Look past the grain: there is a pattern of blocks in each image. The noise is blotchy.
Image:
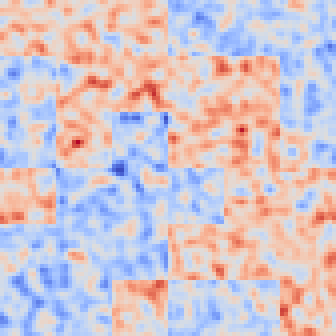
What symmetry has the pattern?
mirrored about the diagonal from the bottom left
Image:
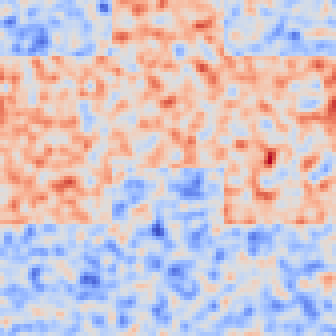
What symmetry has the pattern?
left and right mirror each other
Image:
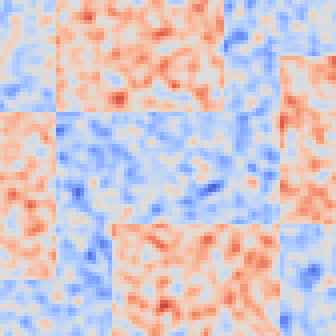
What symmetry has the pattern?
the same after a half turn
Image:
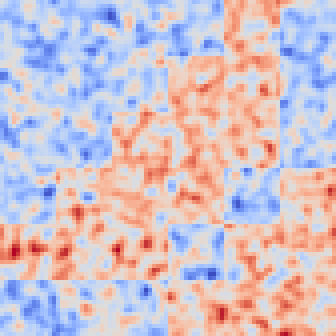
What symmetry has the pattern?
mirrored about the diagonal from the top left
